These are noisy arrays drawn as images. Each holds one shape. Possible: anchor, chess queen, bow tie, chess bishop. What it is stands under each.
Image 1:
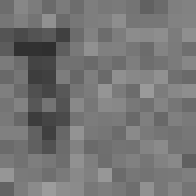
dark chess bishop
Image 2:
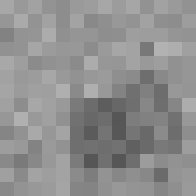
dark chess queen
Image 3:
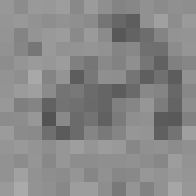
dark anchor
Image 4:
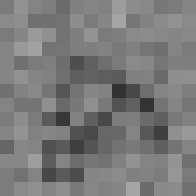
dark anchor
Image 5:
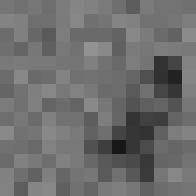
dark chess bishop
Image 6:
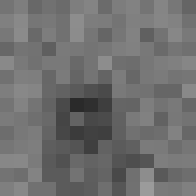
dark chess queen
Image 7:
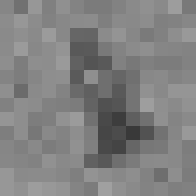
dark chess bishop
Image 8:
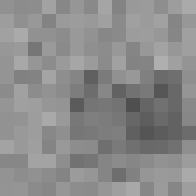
dark chess queen
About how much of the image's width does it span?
two thirds
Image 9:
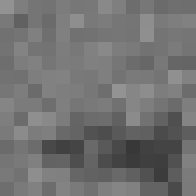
dark chess bishop
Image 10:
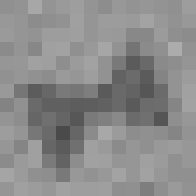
dark bow tie
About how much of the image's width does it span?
nearly all
